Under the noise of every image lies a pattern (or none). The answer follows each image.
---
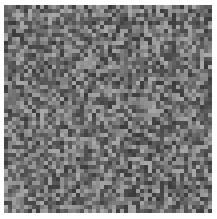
only noise
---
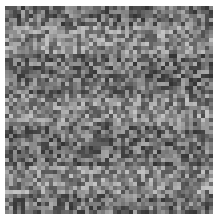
horizontal stripes
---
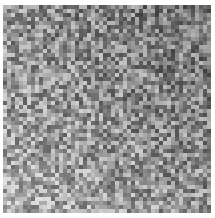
a smooth slope
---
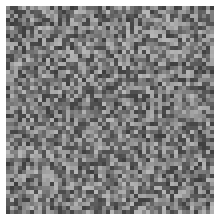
only noise
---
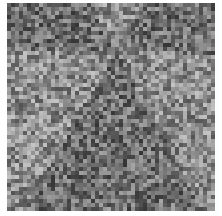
spokes from one point
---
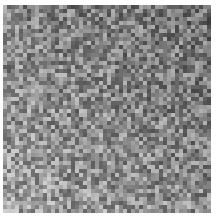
a smooth slope
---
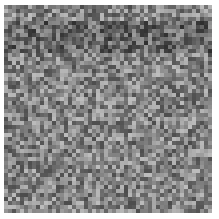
one horizontal stripe
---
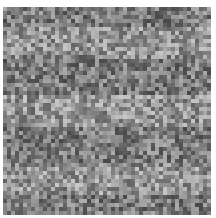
horizontal stripes
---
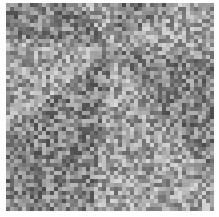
spokes from one point
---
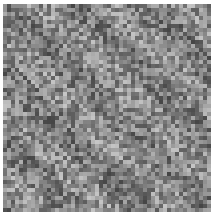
diagonal stripes
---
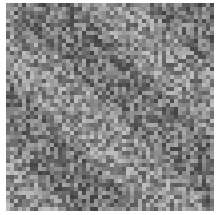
diagonal stripes
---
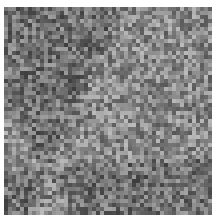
spokes from one point
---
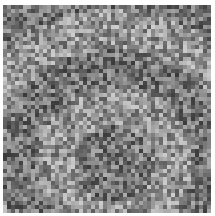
rings round one point
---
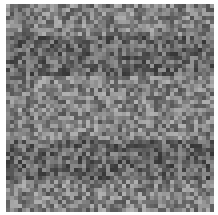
horizontal stripes
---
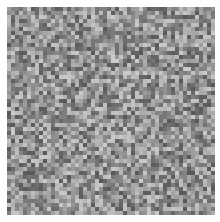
only noise
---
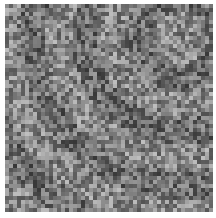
rings round one point
